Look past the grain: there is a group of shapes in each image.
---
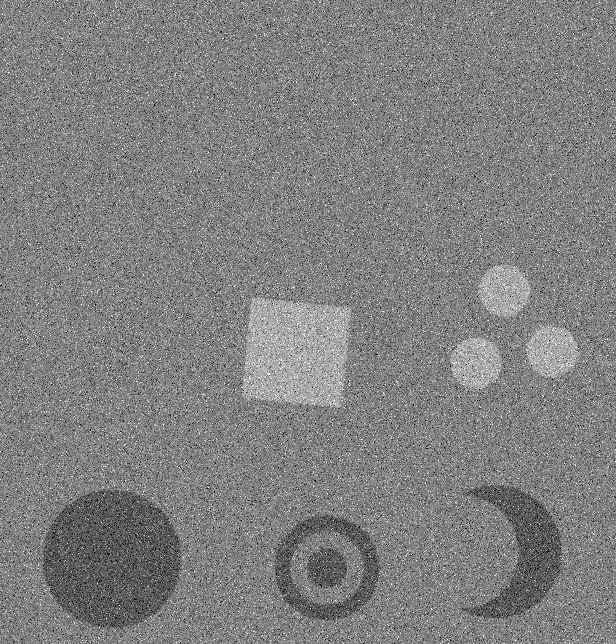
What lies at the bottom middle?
bullseye
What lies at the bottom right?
crescent
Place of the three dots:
middle right
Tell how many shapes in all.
5
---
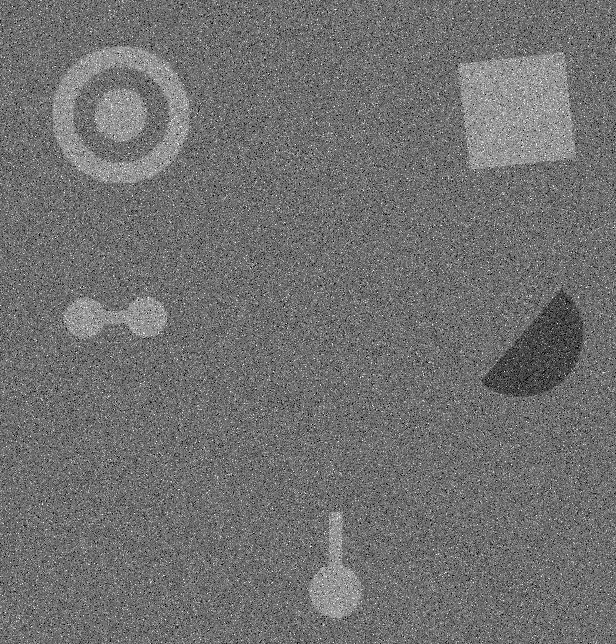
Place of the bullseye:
top left
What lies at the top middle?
nothing
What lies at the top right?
square
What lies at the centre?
nothing
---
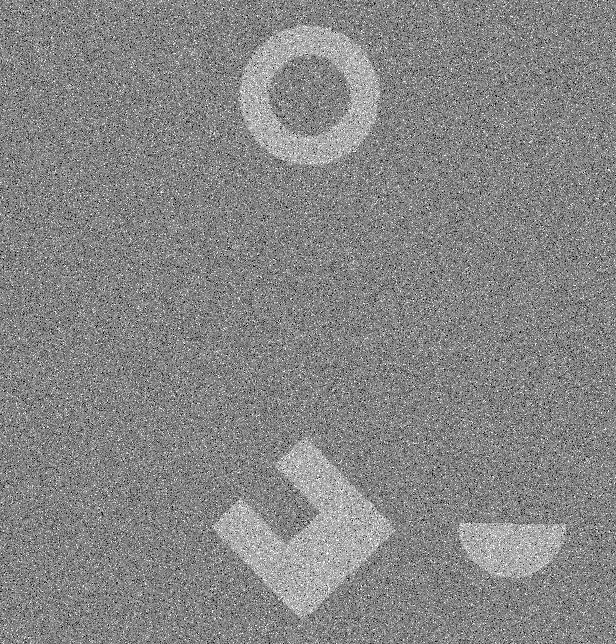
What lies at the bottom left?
nothing
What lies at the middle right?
nothing
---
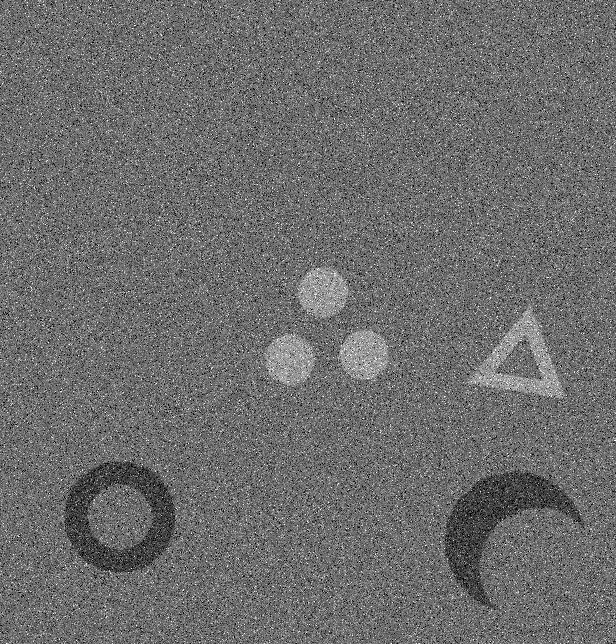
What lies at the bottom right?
crescent
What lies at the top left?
nothing
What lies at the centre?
three dots
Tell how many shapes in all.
4
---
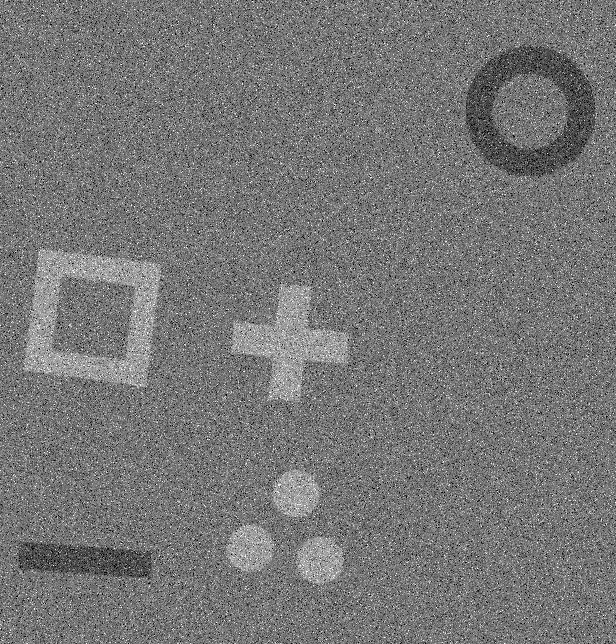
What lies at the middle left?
square frame
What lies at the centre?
cross
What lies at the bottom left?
bar
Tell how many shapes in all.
5
